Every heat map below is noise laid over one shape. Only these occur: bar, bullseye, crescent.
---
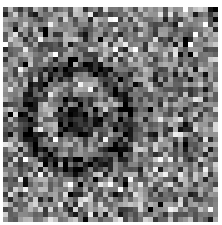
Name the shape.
bullseye
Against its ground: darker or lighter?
darker
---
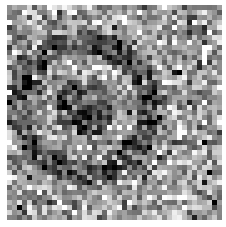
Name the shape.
bullseye
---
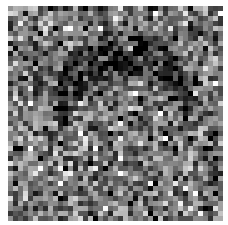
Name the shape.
crescent
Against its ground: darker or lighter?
darker
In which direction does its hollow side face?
down
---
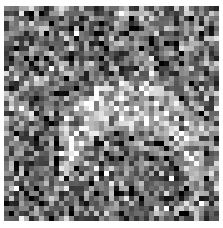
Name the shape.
crescent
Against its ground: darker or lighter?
lighter
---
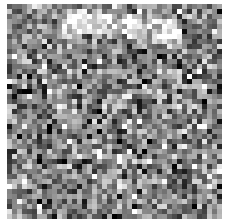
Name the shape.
bar
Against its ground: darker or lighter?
lighter
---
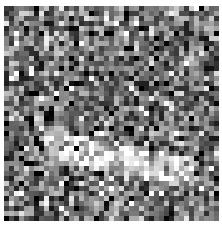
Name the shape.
bar
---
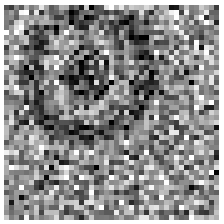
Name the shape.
bullseye
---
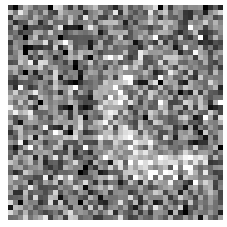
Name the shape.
crescent
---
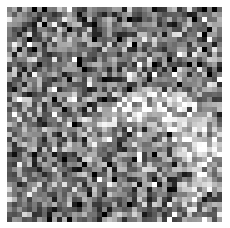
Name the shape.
crescent
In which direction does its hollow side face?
down and left
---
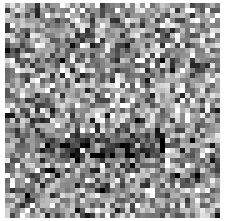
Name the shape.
bar
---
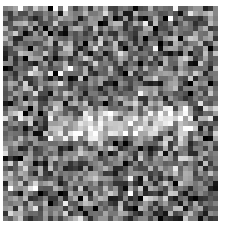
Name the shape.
bar
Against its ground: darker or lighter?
lighter
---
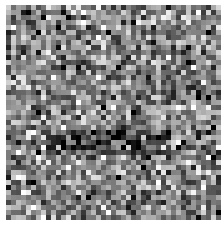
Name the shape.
bar
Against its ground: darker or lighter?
darker
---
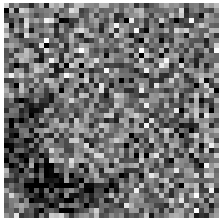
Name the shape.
crescent
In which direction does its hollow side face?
up and right
